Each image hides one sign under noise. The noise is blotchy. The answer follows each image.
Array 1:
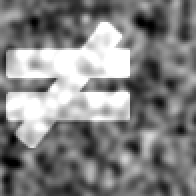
not-equal sign
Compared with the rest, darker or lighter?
lighter
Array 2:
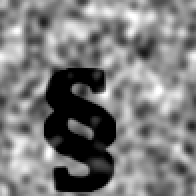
section sign
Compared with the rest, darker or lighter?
darker
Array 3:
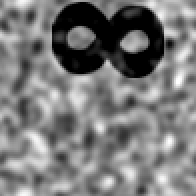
infinity sign
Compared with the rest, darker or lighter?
darker
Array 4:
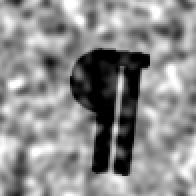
pilcrow
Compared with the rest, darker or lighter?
darker
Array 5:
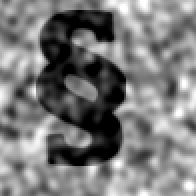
section sign
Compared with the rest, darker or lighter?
darker
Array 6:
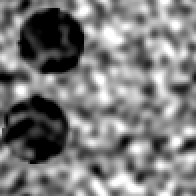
colon
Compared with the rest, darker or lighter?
darker
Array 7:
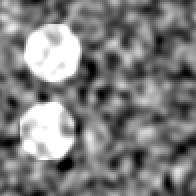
colon
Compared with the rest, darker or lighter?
lighter
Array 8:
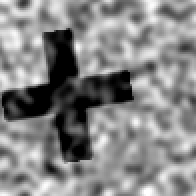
plus sign
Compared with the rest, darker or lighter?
darker
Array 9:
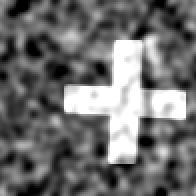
plus sign
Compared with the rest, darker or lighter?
lighter
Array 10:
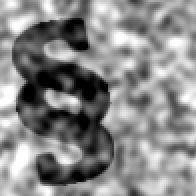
section sign
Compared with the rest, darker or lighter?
darker
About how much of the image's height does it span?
nearly all
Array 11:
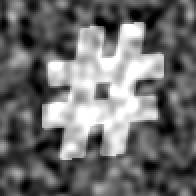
hash sign
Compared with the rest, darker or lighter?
lighter
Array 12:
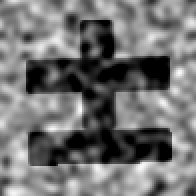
plus-minus sign
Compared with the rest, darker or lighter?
darker
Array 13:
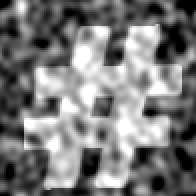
hash sign
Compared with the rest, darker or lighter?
lighter
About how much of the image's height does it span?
nearly all
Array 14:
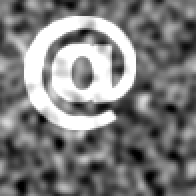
at sign
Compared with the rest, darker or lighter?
lighter
